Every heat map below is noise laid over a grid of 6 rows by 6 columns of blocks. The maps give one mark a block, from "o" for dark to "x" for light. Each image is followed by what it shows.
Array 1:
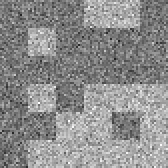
o o o x x o
o x o o o o
o o o o o o
o x o x x x
o o x x o x
o x x x x x
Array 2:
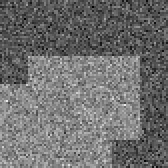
o o o o o o
o o o o o o
o x x x x o
x x x x x o
x x x x x o
x x x x o o
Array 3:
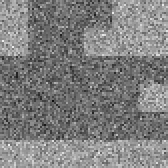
x o o o x x
x o o x x x
o o o o o o
o o o o o x
o o o o o o
x x x x x x
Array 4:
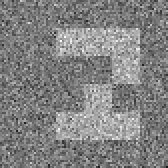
o o o o o o
o o x x x o
o o o o x o
o o o x o o
o o x x x o
o o o o o o
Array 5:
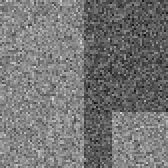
x x x o o o
x x x o o o
x x x o o o
x x x o o o
x x x o x x
x x x o x x
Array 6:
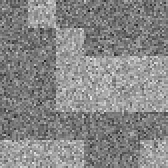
o x o o o o
o o x o o o
o o x x x x
o o x x x x
o o o o o o
x x x o o x
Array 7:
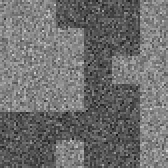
x x o o o x
x x x o o x
x x x o x x
x x x o o x
o o o o o x
o o x o o x
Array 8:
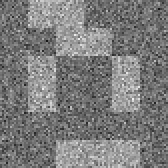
o x x o o o
o o x x o o
o x o o x o
o x o o x o
o o o o o o
o o x x x o
